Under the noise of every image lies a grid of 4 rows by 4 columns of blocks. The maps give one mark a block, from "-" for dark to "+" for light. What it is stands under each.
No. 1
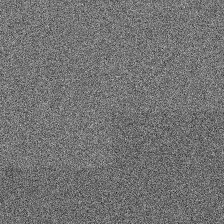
++++
++++
++--
----
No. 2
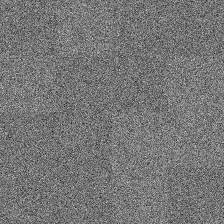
-+--
+--+
--++
--+-
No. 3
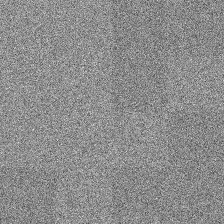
++--
++-+
+++-
-+--
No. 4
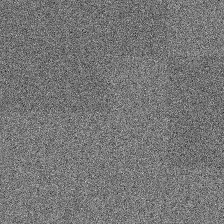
---+
--+-
+++-
++++
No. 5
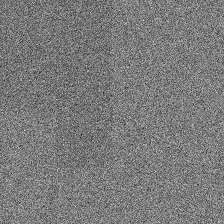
--++
--++
+-++
++++
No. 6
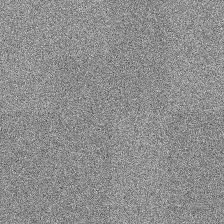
++-+
+--+
--+-
--+-
